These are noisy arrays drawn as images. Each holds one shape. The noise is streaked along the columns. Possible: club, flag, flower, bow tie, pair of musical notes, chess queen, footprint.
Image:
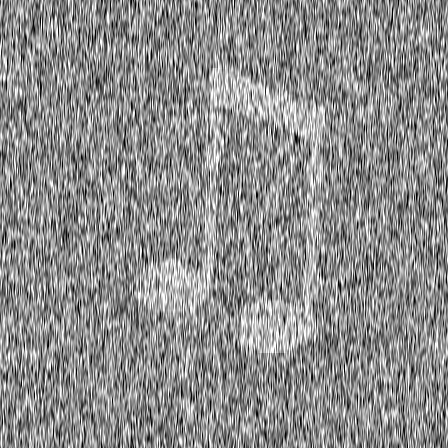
light pair of musical notes
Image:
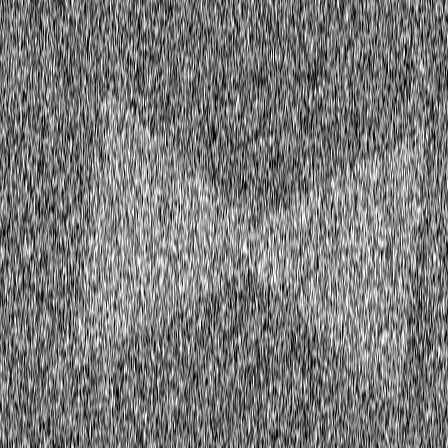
light bow tie
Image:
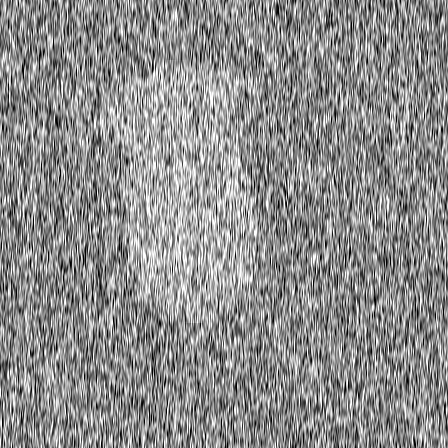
light footprint
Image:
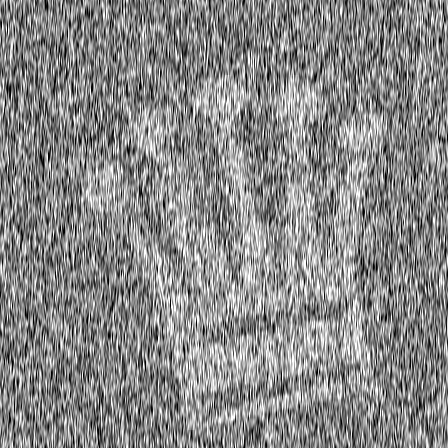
light chess queen
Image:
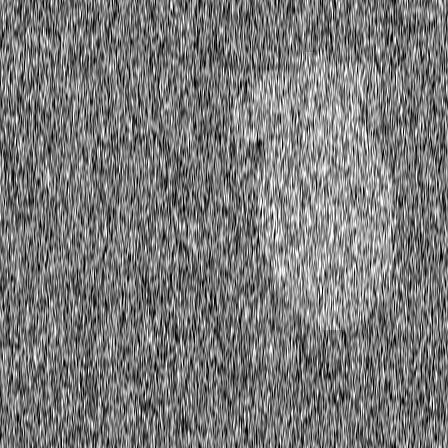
light footprint
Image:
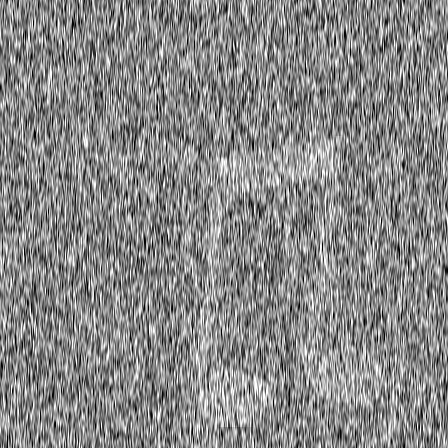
light pair of musical notes
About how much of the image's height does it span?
two thirds
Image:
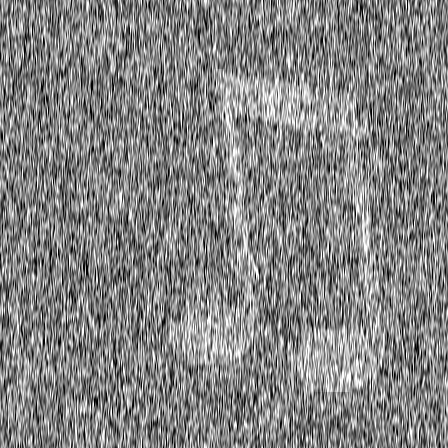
light pair of musical notes
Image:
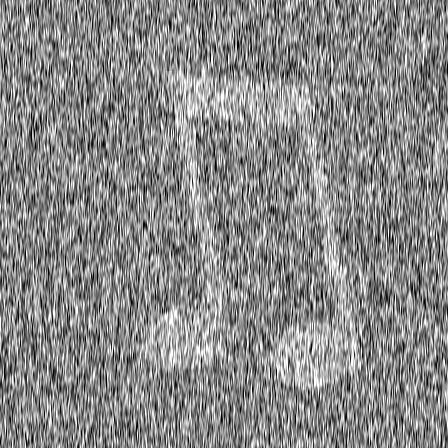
light pair of musical notes
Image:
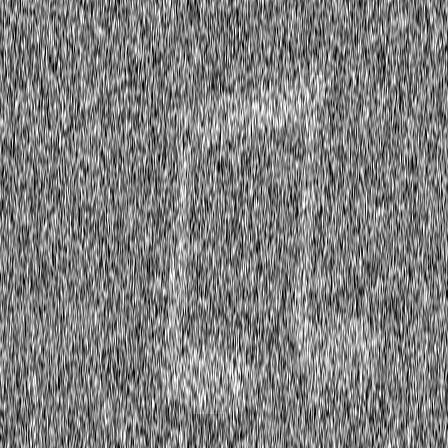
light pair of musical notes
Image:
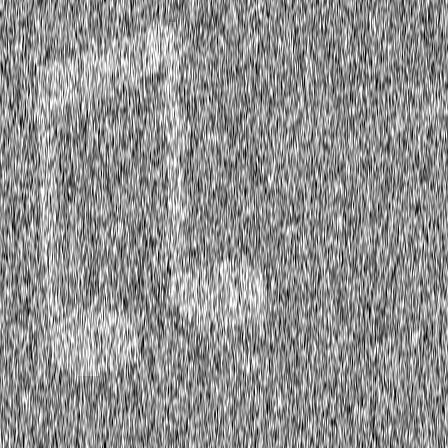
light pair of musical notes
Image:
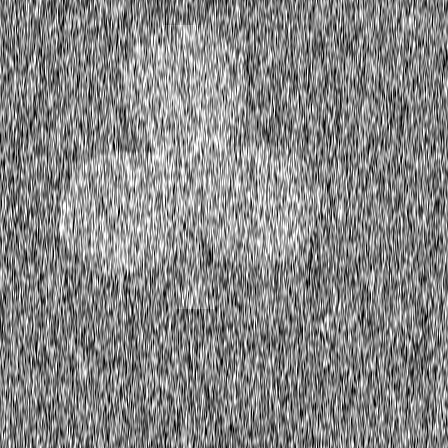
light club
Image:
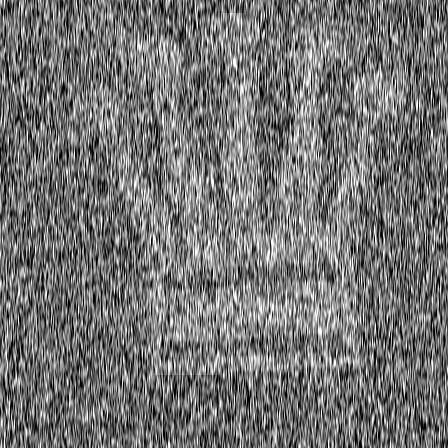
light chess queen
